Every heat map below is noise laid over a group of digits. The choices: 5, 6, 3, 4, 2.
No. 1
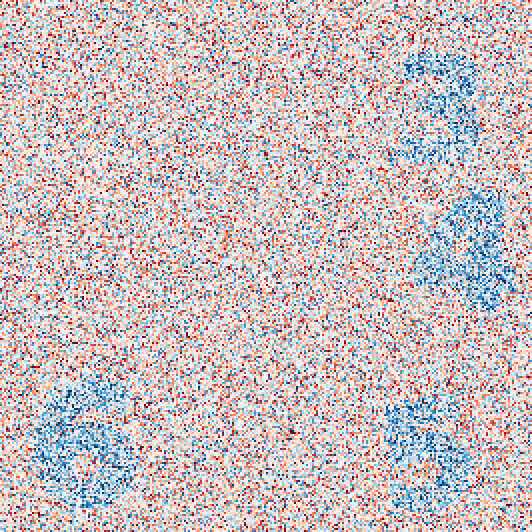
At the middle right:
4
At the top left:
nothing
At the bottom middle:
nothing
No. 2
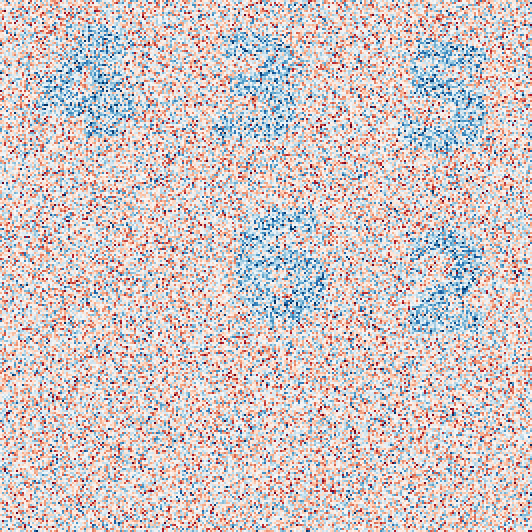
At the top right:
5
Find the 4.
top left
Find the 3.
top middle
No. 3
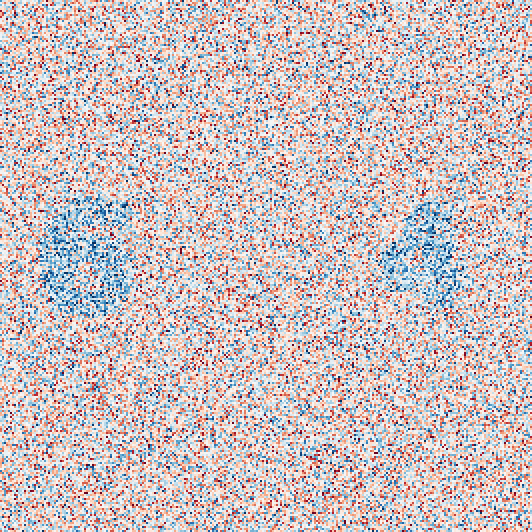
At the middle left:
6
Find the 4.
middle right
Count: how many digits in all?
2
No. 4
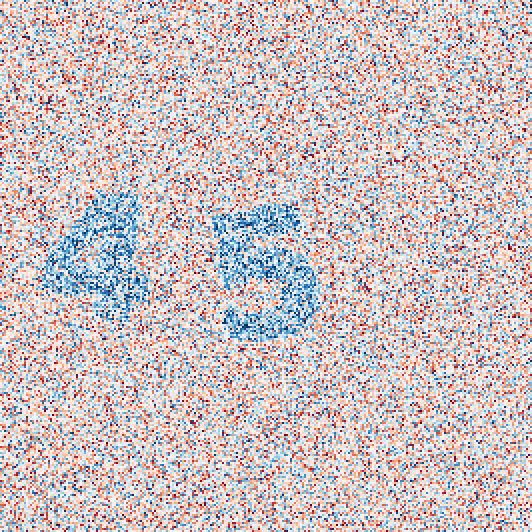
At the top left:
nothing
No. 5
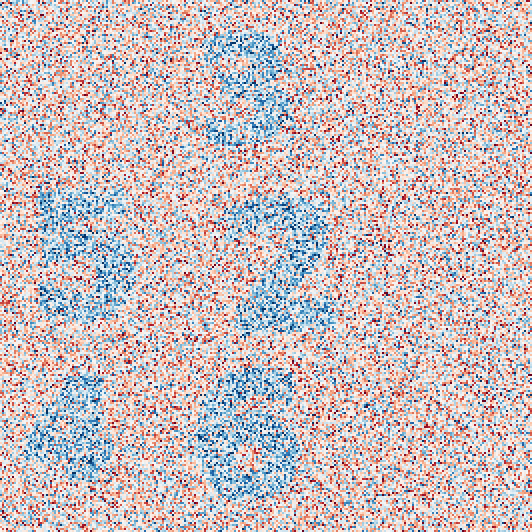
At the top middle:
3
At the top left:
nothing
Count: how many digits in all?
5
